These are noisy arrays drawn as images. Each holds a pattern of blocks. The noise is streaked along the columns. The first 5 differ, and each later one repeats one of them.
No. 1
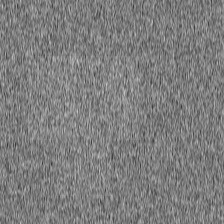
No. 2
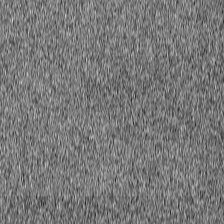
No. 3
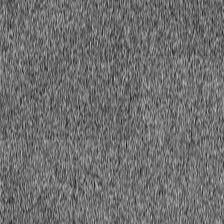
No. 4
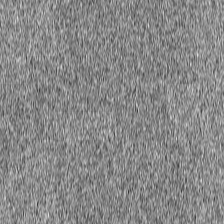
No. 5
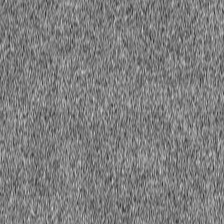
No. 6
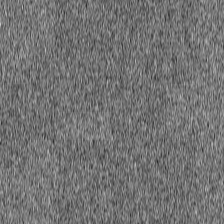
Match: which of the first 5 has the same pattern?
4
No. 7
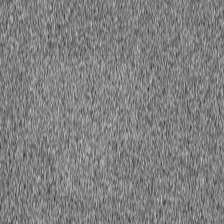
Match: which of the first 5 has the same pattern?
1
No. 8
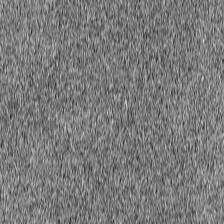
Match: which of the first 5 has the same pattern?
4
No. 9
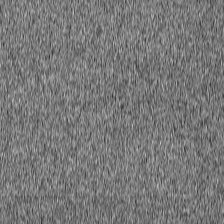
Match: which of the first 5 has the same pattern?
2
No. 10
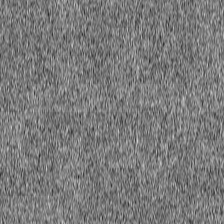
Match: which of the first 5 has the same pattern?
5
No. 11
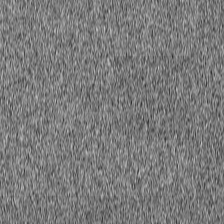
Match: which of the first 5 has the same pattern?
2
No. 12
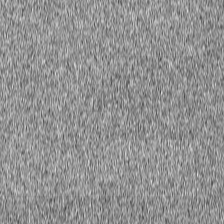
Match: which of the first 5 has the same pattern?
2
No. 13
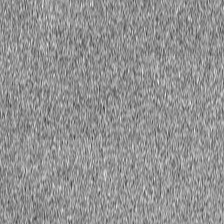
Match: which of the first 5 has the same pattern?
3
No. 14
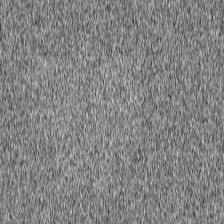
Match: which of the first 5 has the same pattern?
1
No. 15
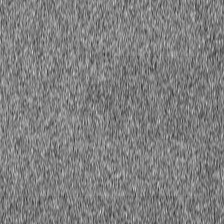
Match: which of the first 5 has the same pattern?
2
